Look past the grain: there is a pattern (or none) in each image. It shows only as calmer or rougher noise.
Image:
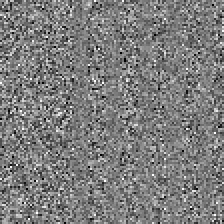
bands of columns
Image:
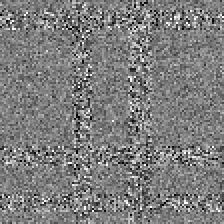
bands of rows crossing bands of columns
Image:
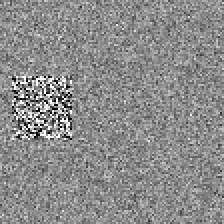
one block
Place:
middle left
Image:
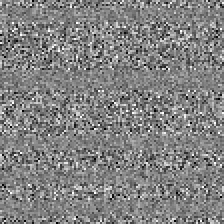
bands of rows
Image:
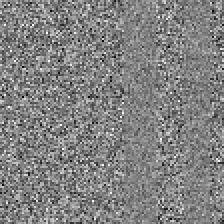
bands of columns
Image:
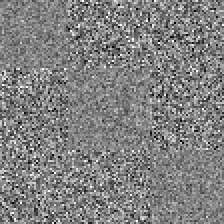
blocks along the diagonal
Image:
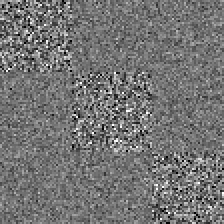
blocks along the diagonal
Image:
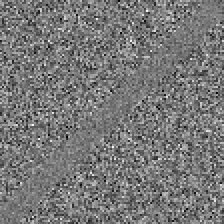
a diagonal band
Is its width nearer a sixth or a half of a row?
a sixth
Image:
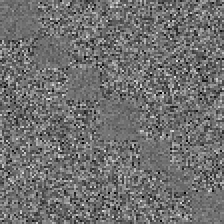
blocks along the diagonal
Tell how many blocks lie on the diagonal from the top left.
7
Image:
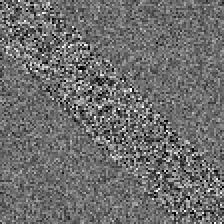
a diagonal band
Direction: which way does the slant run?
top left to bottom right
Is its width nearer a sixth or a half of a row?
a half
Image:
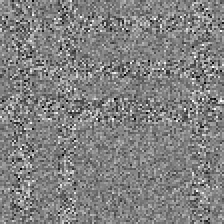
bands of rows crossing bands of columns
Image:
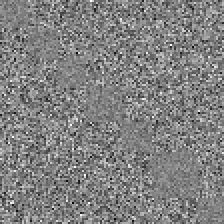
blocks along the diagonal
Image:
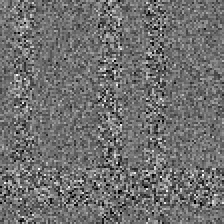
bands of rows crossing bands of columns
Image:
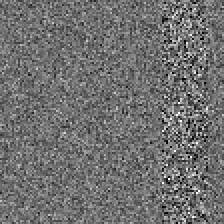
one band of columns
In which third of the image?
right
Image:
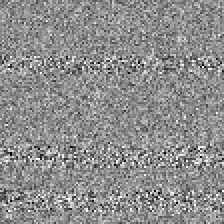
bands of rows
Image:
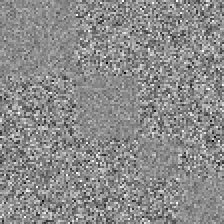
blocks along the diagonal
